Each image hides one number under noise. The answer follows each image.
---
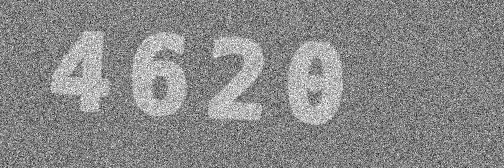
4620
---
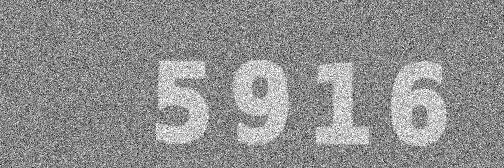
5916
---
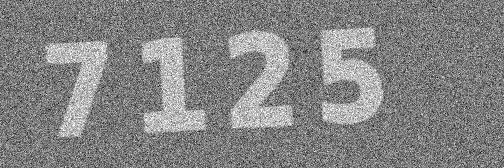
7125
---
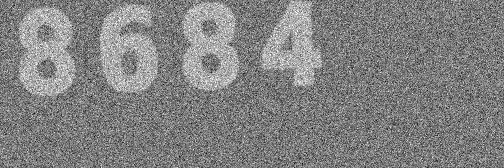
8684
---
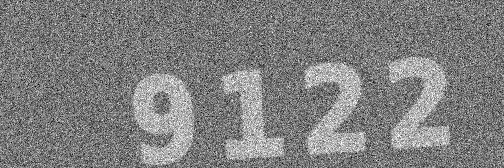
9122
